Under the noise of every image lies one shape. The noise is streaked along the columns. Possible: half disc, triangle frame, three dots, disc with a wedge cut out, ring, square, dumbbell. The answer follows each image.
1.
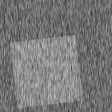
square
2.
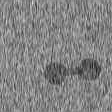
dumbbell
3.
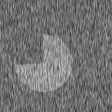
disc with a wedge cut out
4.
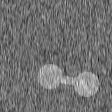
dumbbell
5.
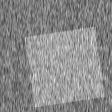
square
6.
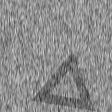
triangle frame
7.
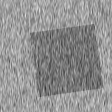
square
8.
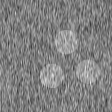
three dots
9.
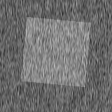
square
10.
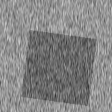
square
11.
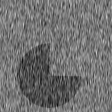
disc with a wedge cut out
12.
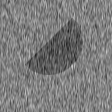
half disc
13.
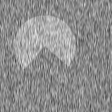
disc with a wedge cut out
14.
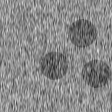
three dots
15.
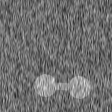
dumbbell
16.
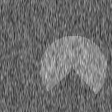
disc with a wedge cut out
